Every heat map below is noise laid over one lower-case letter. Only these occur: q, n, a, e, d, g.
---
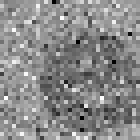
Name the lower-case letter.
e
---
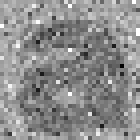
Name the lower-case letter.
a
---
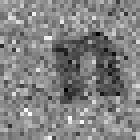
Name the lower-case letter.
n
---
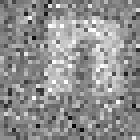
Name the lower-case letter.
n
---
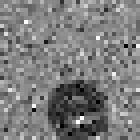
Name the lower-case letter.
e
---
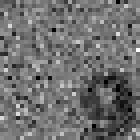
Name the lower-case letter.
g
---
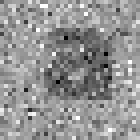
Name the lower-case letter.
a
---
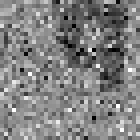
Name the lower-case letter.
q
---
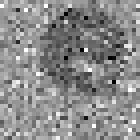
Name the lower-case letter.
e
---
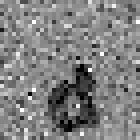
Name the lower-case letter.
d
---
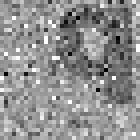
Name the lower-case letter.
q
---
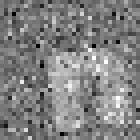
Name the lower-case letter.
n
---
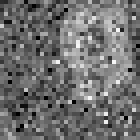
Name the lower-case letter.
g
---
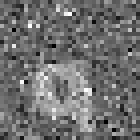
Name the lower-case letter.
q
